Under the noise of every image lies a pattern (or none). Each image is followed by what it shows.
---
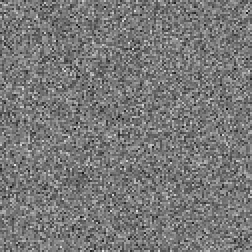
only noise
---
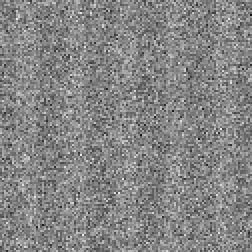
vertical stripes
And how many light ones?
5
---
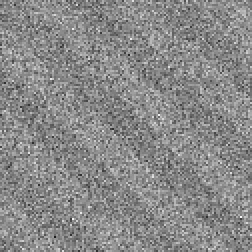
diagonal stripes
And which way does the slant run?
top left to bottom right
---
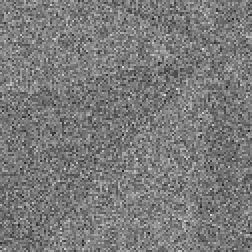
spokes from one point
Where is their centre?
top right
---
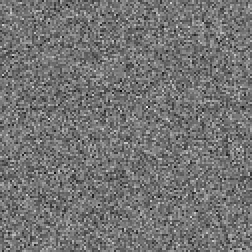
only noise
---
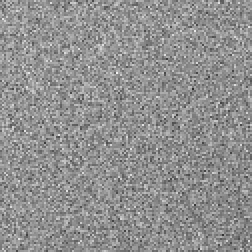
a smooth slope
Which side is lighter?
top left
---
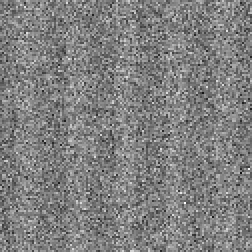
vertical stripes
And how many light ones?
5
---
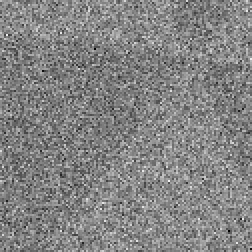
spokes from one point
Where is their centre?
top right
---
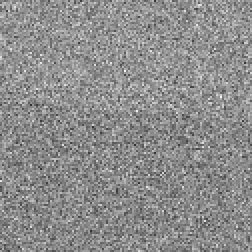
a sharp edge
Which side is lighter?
top
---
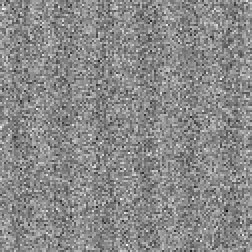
vertical stripes
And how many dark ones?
6
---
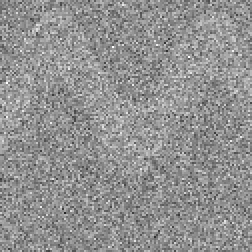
a wavy band
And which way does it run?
left to right
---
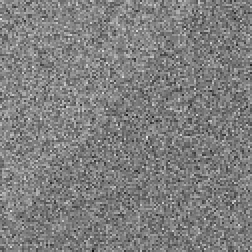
a sharp edge
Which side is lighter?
top left
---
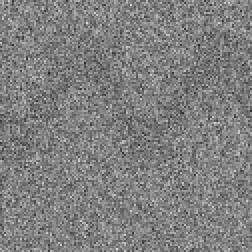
a wavy band
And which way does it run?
left to right
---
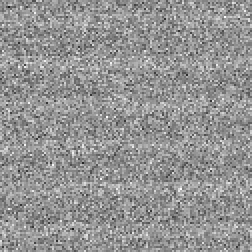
horizontal stripes
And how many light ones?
6
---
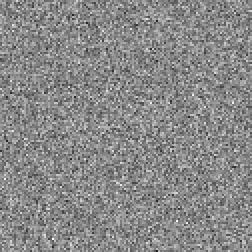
only noise
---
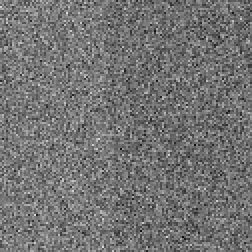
a sharp edge
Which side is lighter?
left
